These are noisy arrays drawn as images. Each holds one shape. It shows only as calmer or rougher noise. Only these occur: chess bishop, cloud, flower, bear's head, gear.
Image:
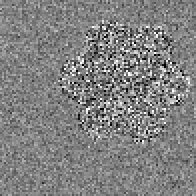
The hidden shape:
flower
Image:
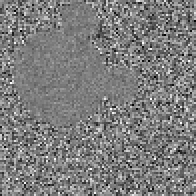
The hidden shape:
bear's head
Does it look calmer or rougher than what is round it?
calmer
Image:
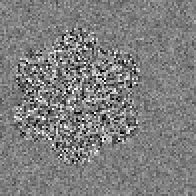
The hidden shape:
flower
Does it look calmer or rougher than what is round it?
rougher
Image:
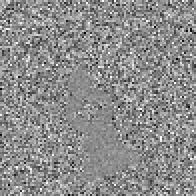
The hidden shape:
chess bishop
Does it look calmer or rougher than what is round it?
calmer
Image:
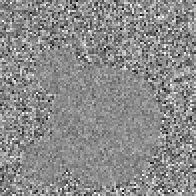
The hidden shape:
bear's head
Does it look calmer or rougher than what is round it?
calmer
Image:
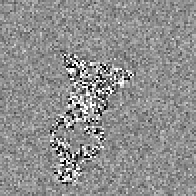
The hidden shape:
chess bishop
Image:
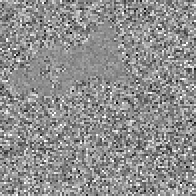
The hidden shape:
chess bishop
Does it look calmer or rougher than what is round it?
calmer
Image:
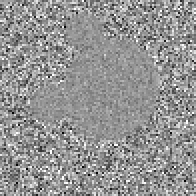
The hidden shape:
bear's head
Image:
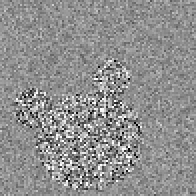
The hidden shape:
bear's head
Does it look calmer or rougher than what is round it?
rougher
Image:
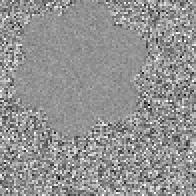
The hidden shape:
flower
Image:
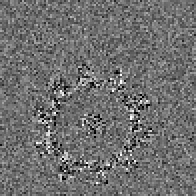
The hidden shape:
gear
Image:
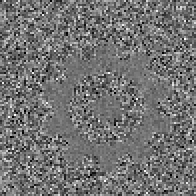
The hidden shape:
gear
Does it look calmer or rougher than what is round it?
calmer
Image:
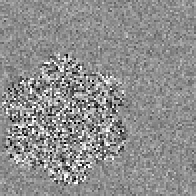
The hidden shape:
flower
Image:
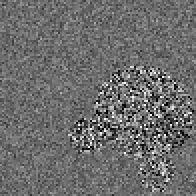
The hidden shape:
bear's head
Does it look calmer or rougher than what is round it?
rougher
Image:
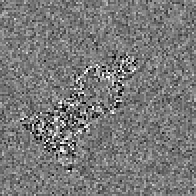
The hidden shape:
chess bishop
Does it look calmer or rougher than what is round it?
rougher
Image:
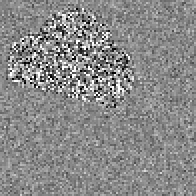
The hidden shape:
cloud
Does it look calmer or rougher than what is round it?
rougher
